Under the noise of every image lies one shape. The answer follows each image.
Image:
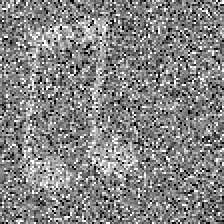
light pair of musical notes
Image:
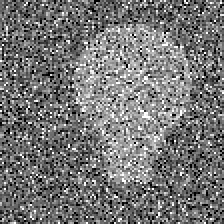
light light bulb
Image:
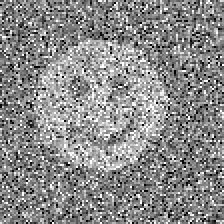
light smiling face
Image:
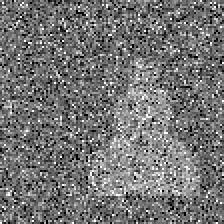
light chess pawn
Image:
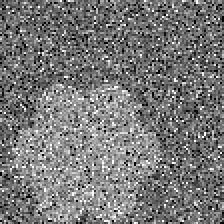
light flower
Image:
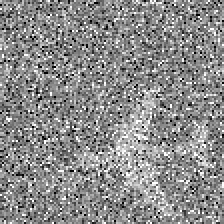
light airplane
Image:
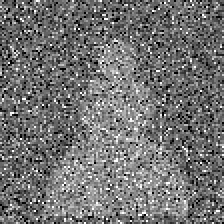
light chess pawn
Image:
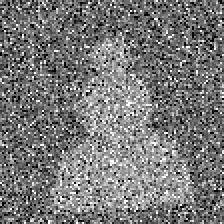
light chess pawn
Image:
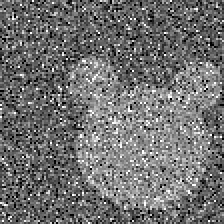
light bear's head
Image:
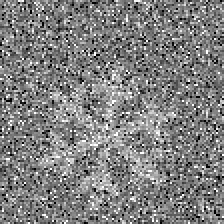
light snowflake
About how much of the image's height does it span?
two thirds
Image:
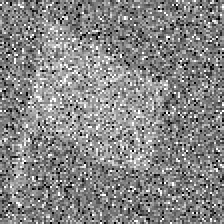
light flag
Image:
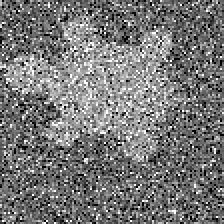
light turtle
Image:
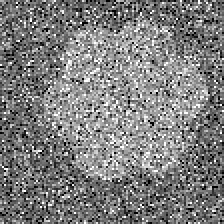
light flower
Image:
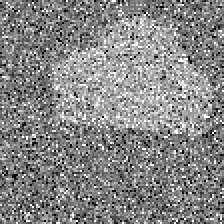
light cloud
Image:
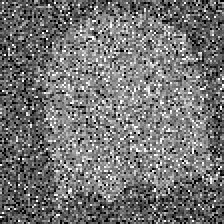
light ghost
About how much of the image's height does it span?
nearly all
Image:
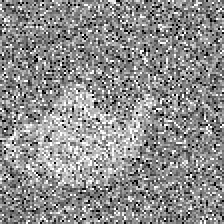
light teapot
